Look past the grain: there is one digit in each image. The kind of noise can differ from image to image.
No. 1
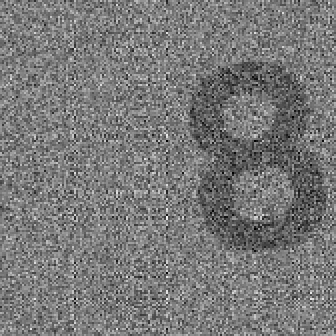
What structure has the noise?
low rank plus noise
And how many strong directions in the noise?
one
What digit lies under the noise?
8
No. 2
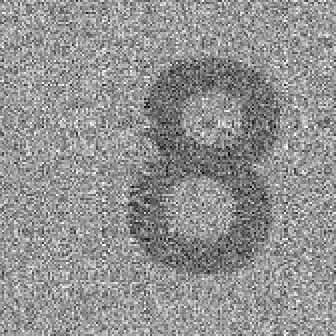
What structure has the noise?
low rank plus noise
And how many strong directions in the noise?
three or four
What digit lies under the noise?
8
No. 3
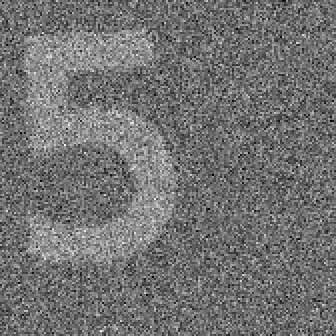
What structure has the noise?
independent entries
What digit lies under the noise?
5
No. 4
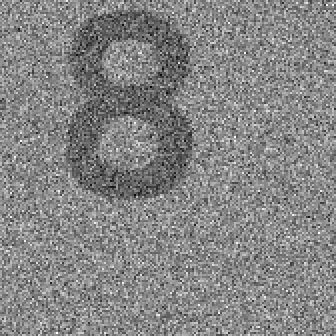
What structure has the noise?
independent entries
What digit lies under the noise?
8
